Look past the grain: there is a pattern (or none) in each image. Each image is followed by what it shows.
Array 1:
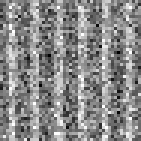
vertical stripes
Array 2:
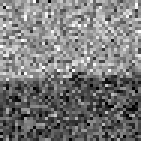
a sharp edge
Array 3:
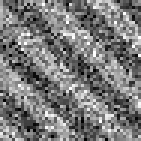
diagonal stripes
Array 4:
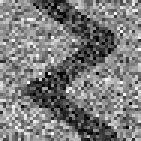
a wavy band
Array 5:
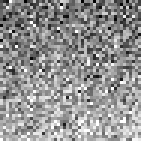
a smooth slope
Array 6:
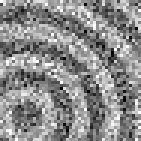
rings round one point
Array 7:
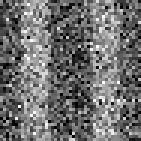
vertical stripes
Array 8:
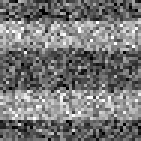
horizontal stripes
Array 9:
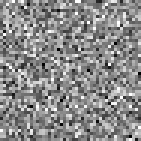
only noise
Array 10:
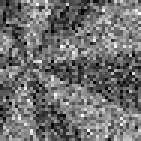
spokes from one point
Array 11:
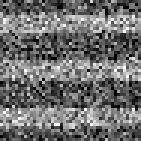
horizontal stripes
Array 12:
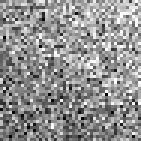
a smooth slope
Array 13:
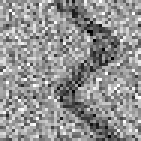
a wavy band
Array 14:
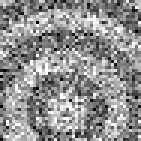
rings round one point
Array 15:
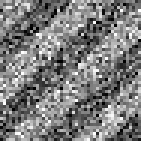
diagonal stripes
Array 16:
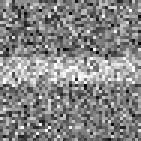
one horizontal stripe
